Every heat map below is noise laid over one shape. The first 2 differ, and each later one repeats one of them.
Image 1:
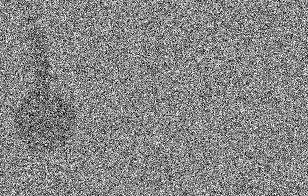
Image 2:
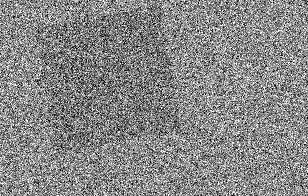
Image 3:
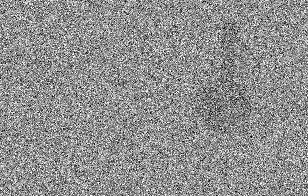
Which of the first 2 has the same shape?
1
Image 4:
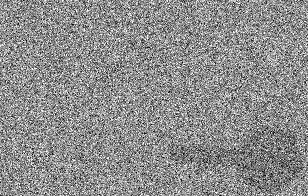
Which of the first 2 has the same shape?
1
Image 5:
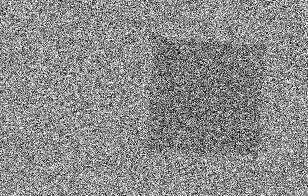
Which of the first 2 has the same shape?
2
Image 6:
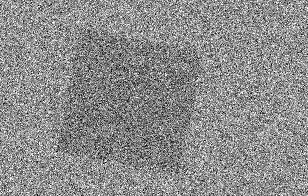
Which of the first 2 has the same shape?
2
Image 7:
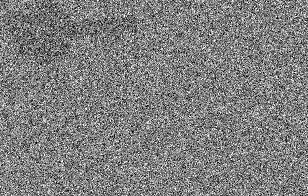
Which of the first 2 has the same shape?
1
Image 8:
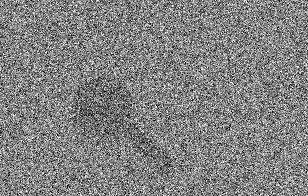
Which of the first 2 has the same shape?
1
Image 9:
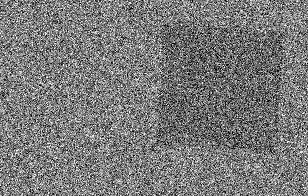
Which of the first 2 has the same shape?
2
